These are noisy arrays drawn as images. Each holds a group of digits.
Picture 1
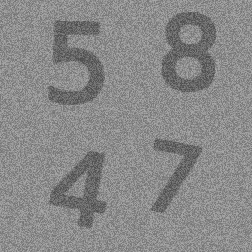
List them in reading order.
top left: 5; top right: 8; bottom left: 4; bottom right: 7
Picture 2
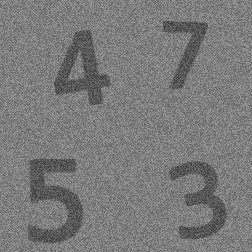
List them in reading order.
top left: 4; top right: 7; bottom left: 5; bottom right: 3
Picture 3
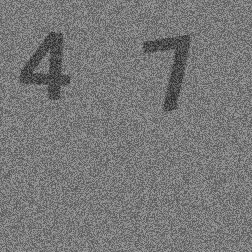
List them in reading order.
top left: 4; top right: 7
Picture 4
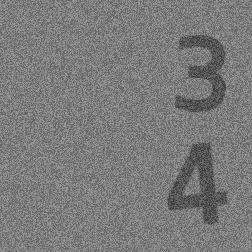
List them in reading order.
top right: 3; bottom right: 4
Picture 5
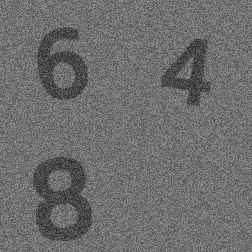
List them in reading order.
top left: 6; top right: 4; bottom left: 8
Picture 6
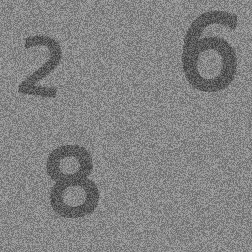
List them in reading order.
top left: 2; top right: 6; bottom left: 8
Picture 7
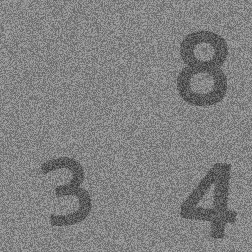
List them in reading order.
top right: 8; bottom left: 3; bottom right: 4
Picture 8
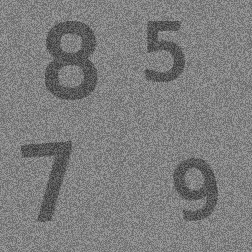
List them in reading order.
top left: 8; top right: 5; bottom left: 7; bottom right: 9
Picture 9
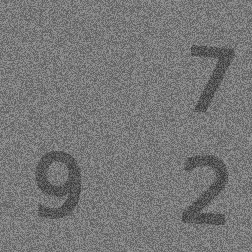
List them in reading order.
top right: 7; bottom left: 9; bottom right: 2
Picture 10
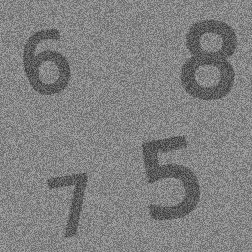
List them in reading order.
top left: 6; top right: 8; bottom left: 7; bottom right: 5
